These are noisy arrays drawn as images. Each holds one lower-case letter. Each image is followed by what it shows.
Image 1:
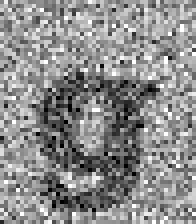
dark g
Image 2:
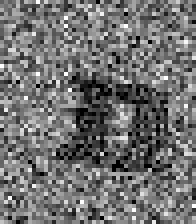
dark n
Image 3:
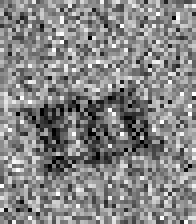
dark m
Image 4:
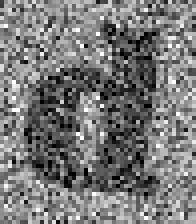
dark d
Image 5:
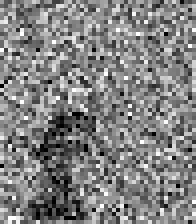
dark f
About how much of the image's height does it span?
half
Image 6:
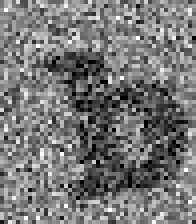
dark b
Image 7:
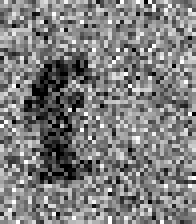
dark f
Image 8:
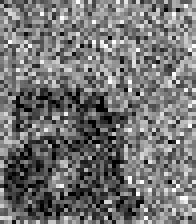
dark a
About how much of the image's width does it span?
two thirds
